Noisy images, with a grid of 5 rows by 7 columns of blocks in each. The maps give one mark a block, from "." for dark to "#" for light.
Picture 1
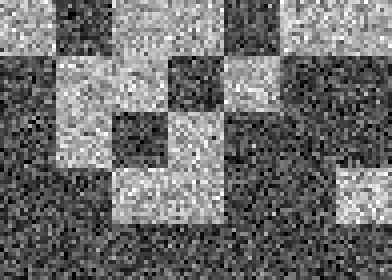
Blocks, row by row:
# . # # . # #
. # # . # . .
. # . # . . .
. . # # . . #
. . . . . . .
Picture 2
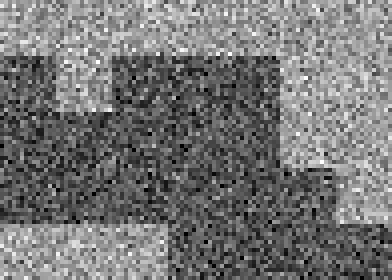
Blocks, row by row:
# # # # # # #
. # . . . # #
. . . . . # #
. . . . . . #
# # # . . . .
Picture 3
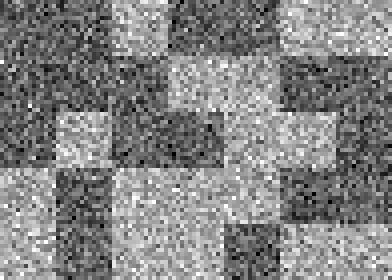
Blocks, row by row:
. . # . . # #
. . . # # . .
. # . . # # .
# . # # # . .
# . # # . # #
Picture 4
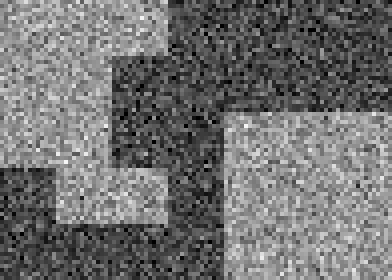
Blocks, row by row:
# # # . . . .
# # . . . . .
# # . . # # #
. # # . # # #
. . . . # # #
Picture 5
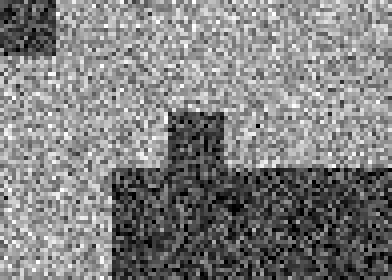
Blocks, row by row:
. # # # # # #
# # # # # # #
# # # . # # #
# # . . . . .
# # . . . . .
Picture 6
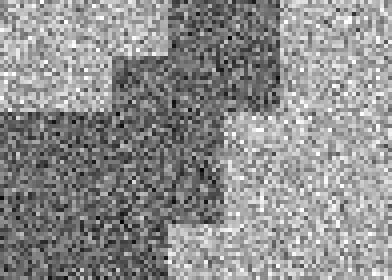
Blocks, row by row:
# # # . . # #
# # . . . # #
. . . . # # #
. . . . # # #
. . . # # # #
